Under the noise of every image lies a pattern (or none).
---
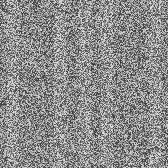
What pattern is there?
bands of columns
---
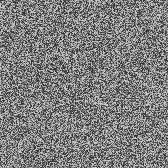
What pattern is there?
only noise
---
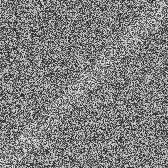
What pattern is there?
a diagonal band
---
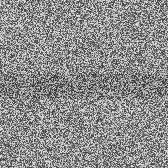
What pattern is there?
one band of rows
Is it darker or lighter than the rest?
darker
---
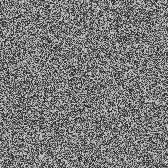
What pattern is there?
only noise
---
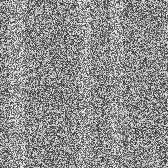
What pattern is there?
bands of columns
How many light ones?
3
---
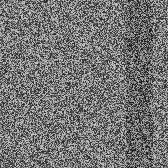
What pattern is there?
one band of columns
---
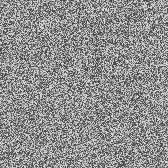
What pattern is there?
only noise
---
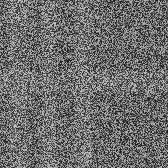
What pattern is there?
bands of rows crossing bands of columns
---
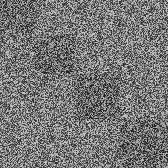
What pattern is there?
blocks along the diagonal
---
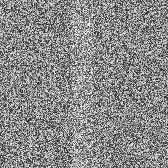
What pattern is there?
one band of columns
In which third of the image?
middle
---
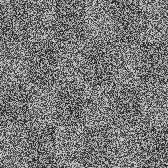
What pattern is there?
a checkerboard
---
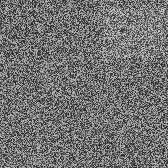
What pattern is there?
one block
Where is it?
top right
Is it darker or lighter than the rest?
lighter
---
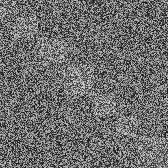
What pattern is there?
blocks along the diagonal
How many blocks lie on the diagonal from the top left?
7
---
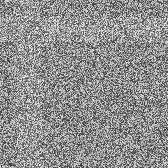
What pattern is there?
bands of rows crossing bands of columns
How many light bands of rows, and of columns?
1 and 1
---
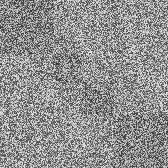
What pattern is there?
blocks along the diagonal
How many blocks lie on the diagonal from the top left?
4
